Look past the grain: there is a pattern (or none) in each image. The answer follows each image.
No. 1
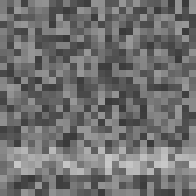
one band of rows
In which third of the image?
bottom
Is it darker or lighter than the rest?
lighter
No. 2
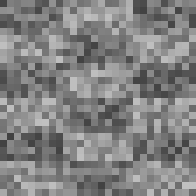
a checkerboard
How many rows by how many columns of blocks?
6 by 3
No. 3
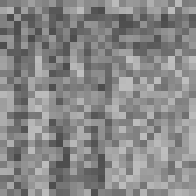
bands of rows crossing bands of columns
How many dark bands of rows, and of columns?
1 and 3
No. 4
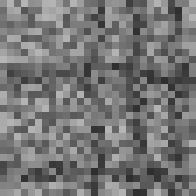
bands of rows crossing bands of columns
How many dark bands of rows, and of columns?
2 and 3
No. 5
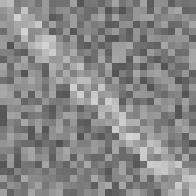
a diagonal band
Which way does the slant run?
top left to bottom right
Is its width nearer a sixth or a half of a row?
a sixth
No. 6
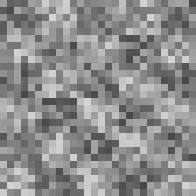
a checkerboard
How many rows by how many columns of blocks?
6 by 5
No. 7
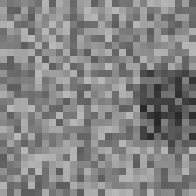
one block
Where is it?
middle right
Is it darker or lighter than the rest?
darker
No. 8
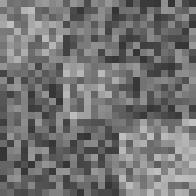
blocks along the diagonal
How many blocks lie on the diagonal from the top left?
3
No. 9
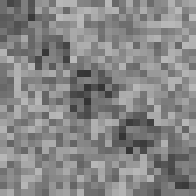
blocks along the diagonal
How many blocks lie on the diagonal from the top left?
5
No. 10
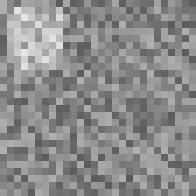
one block
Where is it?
top left
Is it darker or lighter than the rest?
lighter
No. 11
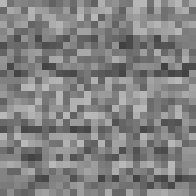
bands of rows
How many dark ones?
5
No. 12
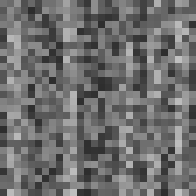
bands of columns
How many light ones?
5
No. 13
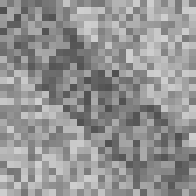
a diagonal band
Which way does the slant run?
top left to bottom right
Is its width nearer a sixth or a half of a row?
a half
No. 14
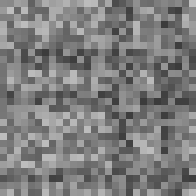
bands of rows crossing bands of columns
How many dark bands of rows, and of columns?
3 and 2
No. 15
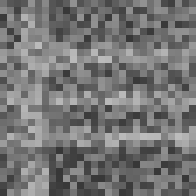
bands of rows crossing bands of columns
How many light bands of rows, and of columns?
3 and 1
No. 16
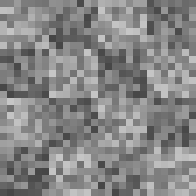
a checkerboard
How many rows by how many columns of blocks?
4 by 4
